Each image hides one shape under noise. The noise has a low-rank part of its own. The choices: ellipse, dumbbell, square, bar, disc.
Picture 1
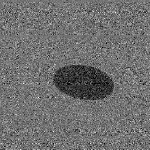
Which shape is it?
ellipse
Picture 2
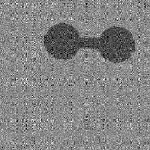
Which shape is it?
dumbbell
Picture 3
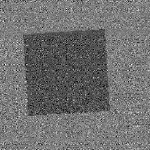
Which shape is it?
square
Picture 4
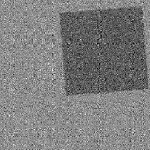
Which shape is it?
square
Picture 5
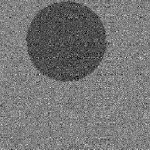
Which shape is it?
disc
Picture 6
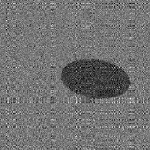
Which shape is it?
ellipse
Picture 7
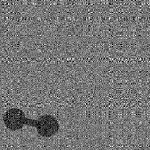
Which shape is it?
dumbbell
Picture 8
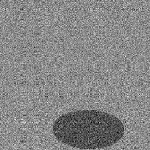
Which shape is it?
ellipse
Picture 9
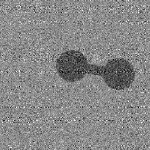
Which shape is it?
dumbbell
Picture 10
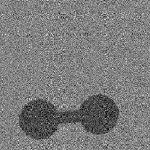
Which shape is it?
dumbbell
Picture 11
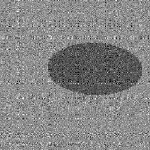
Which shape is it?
ellipse
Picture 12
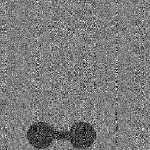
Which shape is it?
dumbbell
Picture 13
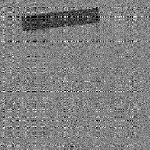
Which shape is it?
bar
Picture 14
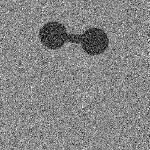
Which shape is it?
dumbbell
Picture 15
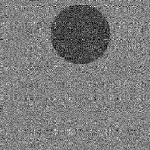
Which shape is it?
disc
